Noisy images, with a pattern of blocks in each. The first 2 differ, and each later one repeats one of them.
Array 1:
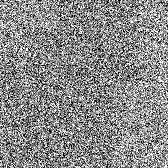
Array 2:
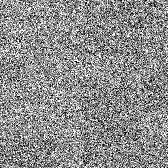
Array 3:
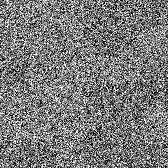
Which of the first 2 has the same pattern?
2
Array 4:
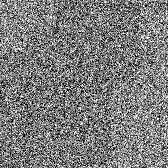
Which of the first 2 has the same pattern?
1
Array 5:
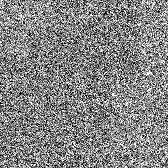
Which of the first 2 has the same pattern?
1
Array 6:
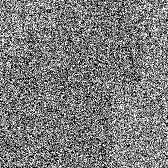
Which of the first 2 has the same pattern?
1
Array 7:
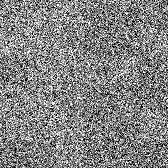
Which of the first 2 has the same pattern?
2
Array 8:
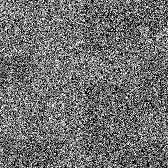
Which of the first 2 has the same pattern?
2
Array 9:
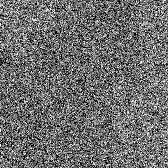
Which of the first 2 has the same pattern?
1
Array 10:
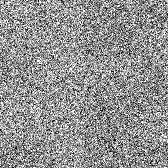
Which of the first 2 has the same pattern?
2
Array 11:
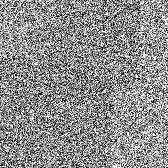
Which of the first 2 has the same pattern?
1
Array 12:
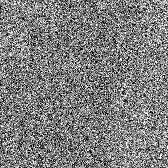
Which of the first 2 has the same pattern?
1
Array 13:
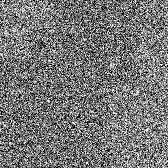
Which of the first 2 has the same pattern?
1
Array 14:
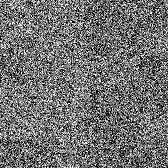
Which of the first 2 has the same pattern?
2
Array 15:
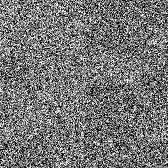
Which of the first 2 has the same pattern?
2
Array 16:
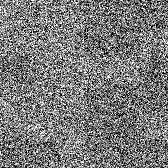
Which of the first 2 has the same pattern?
2
